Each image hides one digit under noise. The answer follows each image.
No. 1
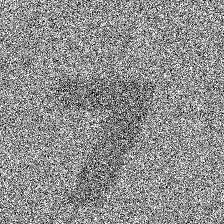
dark 7
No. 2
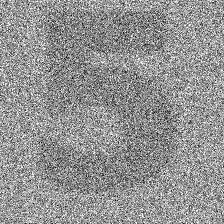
dark 5
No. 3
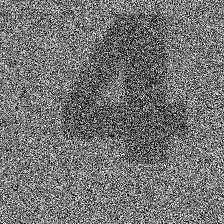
dark 4
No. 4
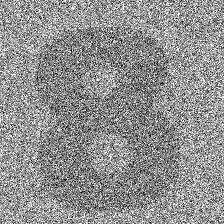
dark 8
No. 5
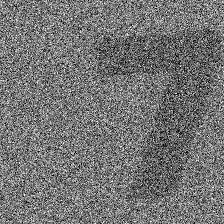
dark 7
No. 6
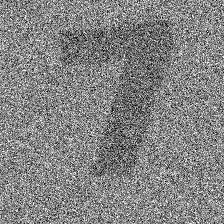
dark 7
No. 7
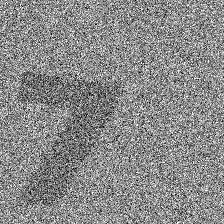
dark 7
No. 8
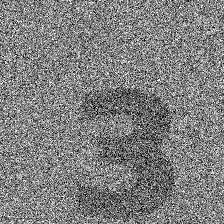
dark 3
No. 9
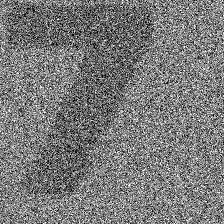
dark 7
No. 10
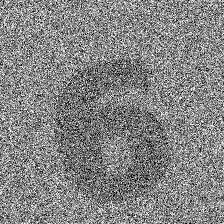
dark 6
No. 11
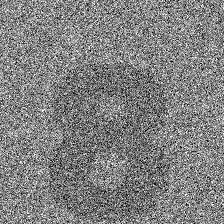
dark 8
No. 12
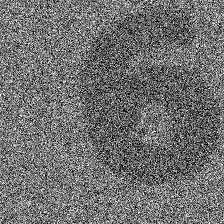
dark 6
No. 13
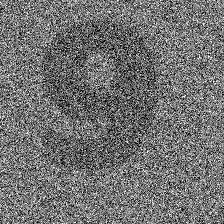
dark 9
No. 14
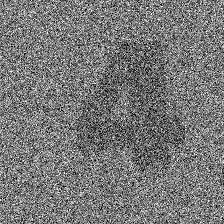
dark 4
